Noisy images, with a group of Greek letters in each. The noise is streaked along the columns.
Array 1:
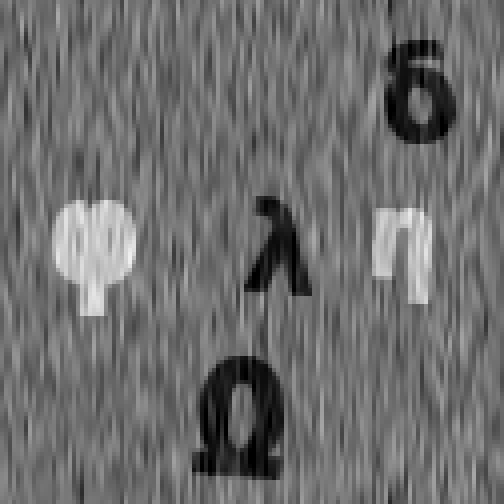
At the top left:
nothing
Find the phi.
middle left
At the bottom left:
nothing
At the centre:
lambda
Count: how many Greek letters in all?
5
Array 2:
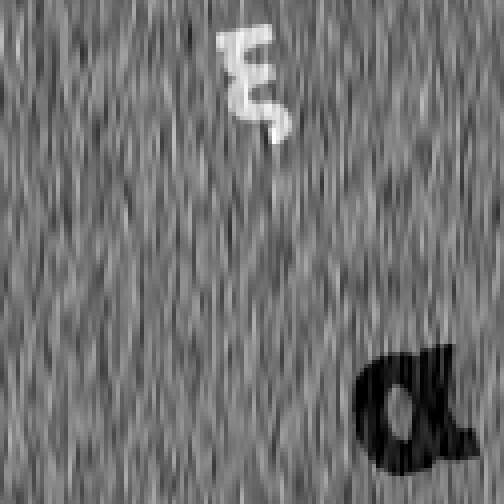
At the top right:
nothing
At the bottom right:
alpha
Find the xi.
top middle
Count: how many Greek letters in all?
2
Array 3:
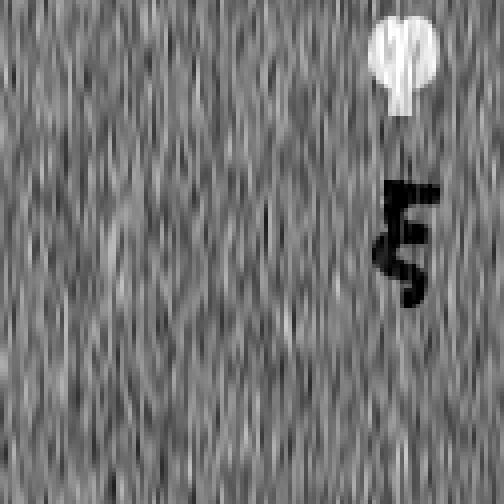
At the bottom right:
nothing
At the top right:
phi
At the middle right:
xi
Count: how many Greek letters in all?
2
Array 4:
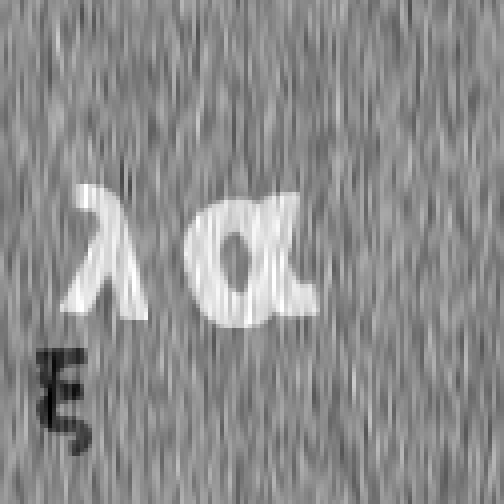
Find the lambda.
middle left
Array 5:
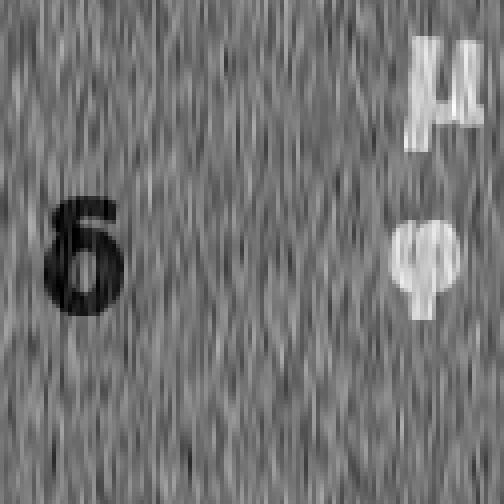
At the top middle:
nothing
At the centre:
nothing
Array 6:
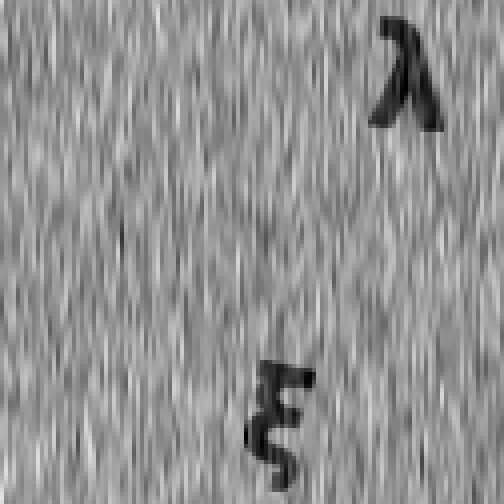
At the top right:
lambda
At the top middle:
nothing
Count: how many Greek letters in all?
2
